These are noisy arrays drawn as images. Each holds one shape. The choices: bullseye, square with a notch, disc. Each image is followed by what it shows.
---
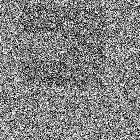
square with a notch
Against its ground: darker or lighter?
darker
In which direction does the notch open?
left
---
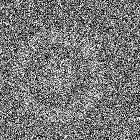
bullseye
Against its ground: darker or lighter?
lighter
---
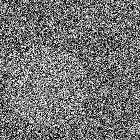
disc
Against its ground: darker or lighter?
lighter
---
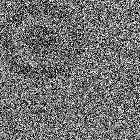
bullseye
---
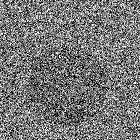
disc
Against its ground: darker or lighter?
darker
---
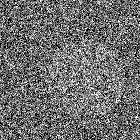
disc
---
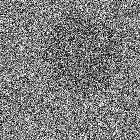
disc
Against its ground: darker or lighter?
darker
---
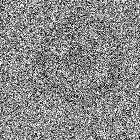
bullseye
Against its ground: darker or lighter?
darker
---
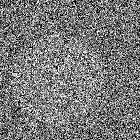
disc
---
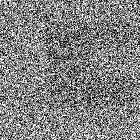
square with a notch
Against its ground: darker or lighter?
darker
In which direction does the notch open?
right
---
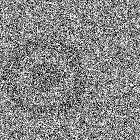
bullseye
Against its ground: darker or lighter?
darker
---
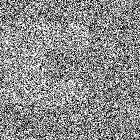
square with a notch
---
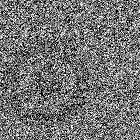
bullseye
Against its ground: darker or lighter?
darker
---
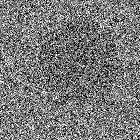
disc
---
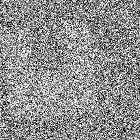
square with a notch
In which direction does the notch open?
up
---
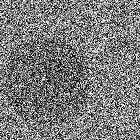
disc
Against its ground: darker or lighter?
darker
